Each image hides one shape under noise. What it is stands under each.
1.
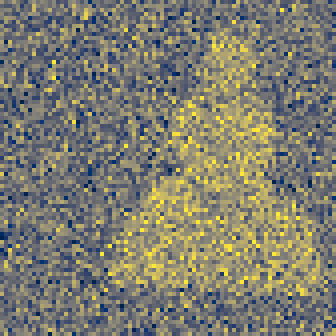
chess pawn
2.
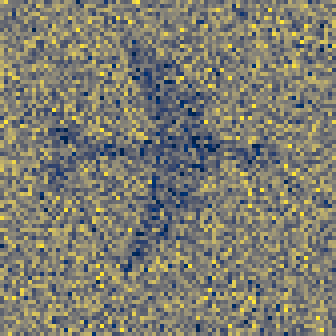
airplane
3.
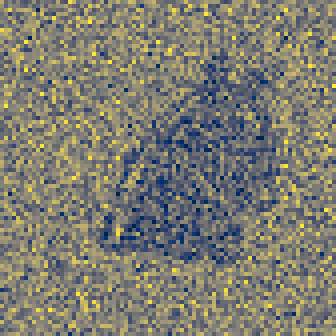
chess knight
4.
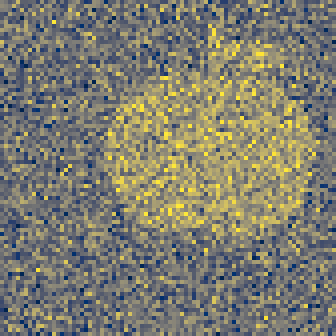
apple
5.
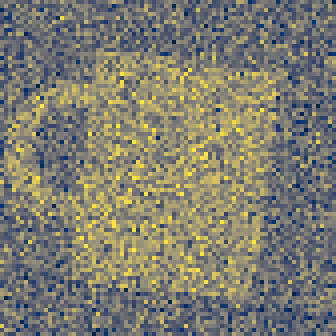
cup
